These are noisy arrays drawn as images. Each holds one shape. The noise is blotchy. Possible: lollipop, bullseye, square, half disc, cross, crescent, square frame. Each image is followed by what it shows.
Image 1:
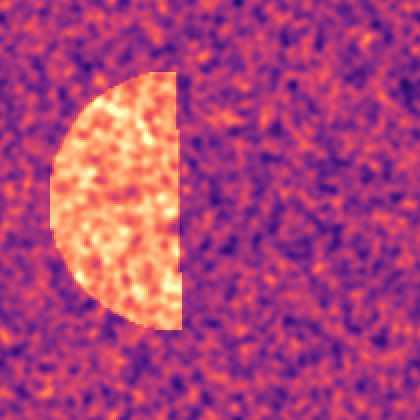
half disc
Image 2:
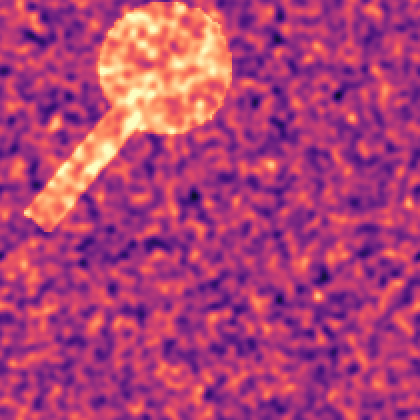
lollipop
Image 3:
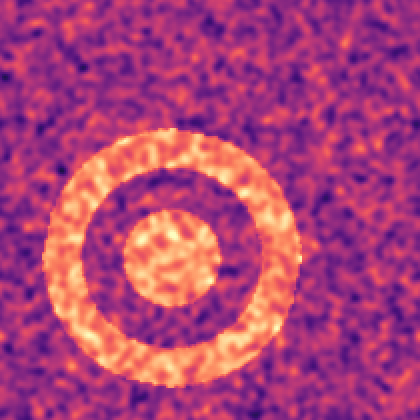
bullseye
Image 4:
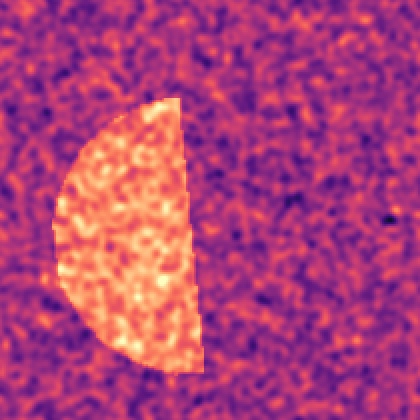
half disc
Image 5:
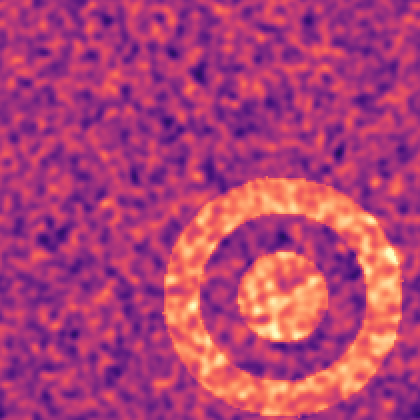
bullseye
